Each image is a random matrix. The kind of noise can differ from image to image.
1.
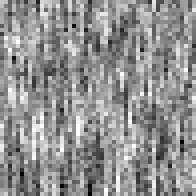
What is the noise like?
streaked along the columns
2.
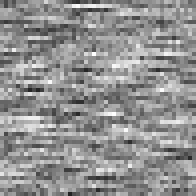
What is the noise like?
streaked along the rows
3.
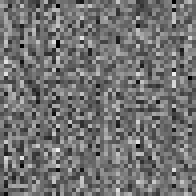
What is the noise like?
columns of uneven size
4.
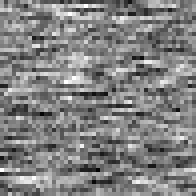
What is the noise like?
streaked along the rows
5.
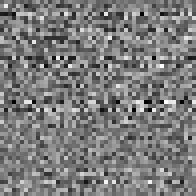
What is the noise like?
rows of uneven size
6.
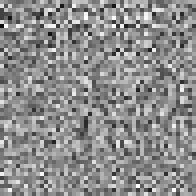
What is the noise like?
low rank plus noise
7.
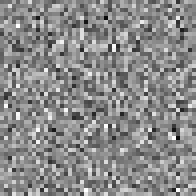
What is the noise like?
low rank plus noise
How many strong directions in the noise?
three or four
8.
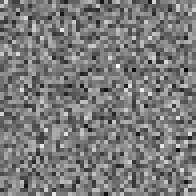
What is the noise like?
independent entries
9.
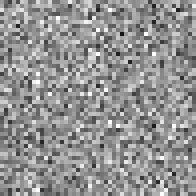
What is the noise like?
independent entries
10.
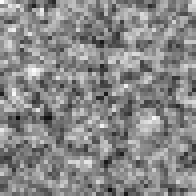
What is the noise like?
blotchy
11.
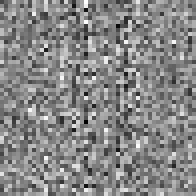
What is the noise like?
columns of uneven size
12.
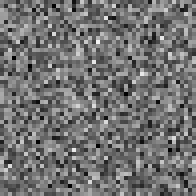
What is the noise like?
independent entries
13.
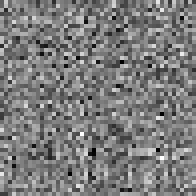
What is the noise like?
low rank plus noise
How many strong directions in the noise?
five to eight
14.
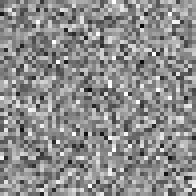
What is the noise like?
independent entries
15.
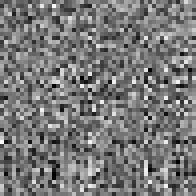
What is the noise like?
low rank plus noise
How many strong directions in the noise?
one
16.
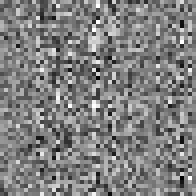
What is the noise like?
columns of uneven size
